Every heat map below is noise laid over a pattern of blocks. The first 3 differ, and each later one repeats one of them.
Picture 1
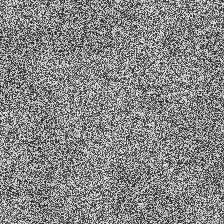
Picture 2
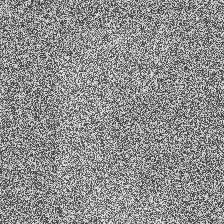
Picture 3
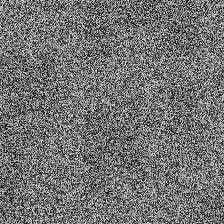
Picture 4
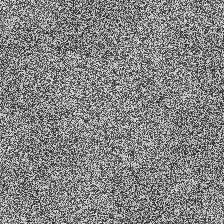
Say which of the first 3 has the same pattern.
1
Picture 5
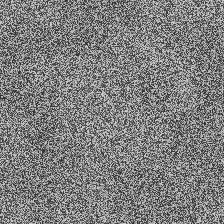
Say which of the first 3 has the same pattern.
1
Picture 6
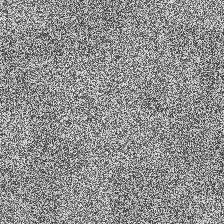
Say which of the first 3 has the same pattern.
1
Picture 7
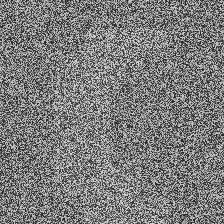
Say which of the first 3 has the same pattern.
2
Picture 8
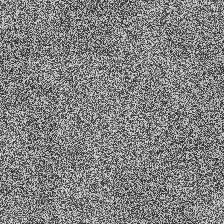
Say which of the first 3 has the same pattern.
1
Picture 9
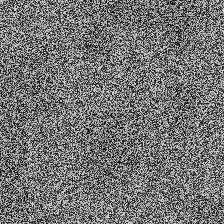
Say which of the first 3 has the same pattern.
3
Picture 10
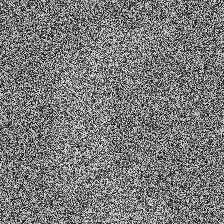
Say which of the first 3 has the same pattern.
2
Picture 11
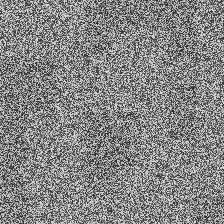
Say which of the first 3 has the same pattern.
3
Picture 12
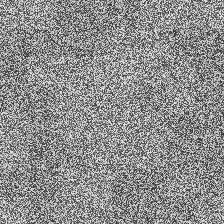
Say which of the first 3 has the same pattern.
1
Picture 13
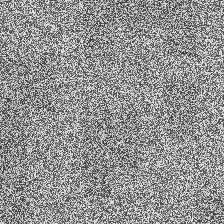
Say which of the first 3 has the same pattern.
3
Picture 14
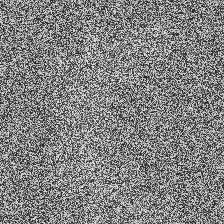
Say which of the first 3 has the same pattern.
2
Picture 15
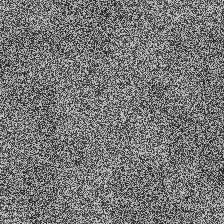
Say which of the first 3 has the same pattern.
1
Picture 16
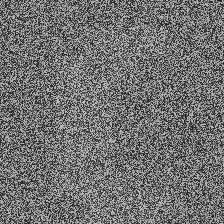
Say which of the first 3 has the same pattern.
2
